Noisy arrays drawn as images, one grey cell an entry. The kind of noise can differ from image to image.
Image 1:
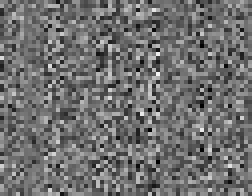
columns of uneven size
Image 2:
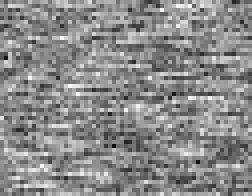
streaked along the rows
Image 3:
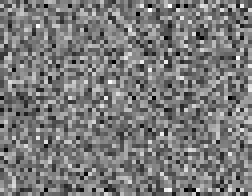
low rank plus noise
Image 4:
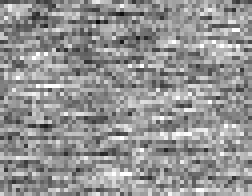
streaked along the rows
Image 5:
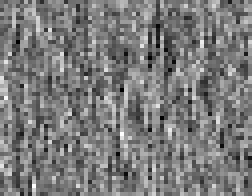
streaked along the columns
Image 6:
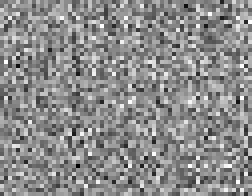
low rank plus noise
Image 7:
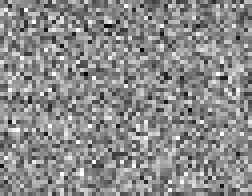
independent entries
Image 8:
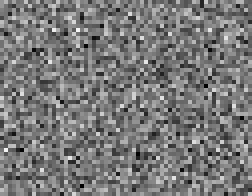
independent entries
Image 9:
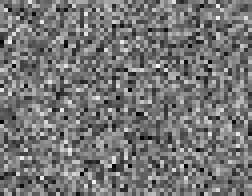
independent entries
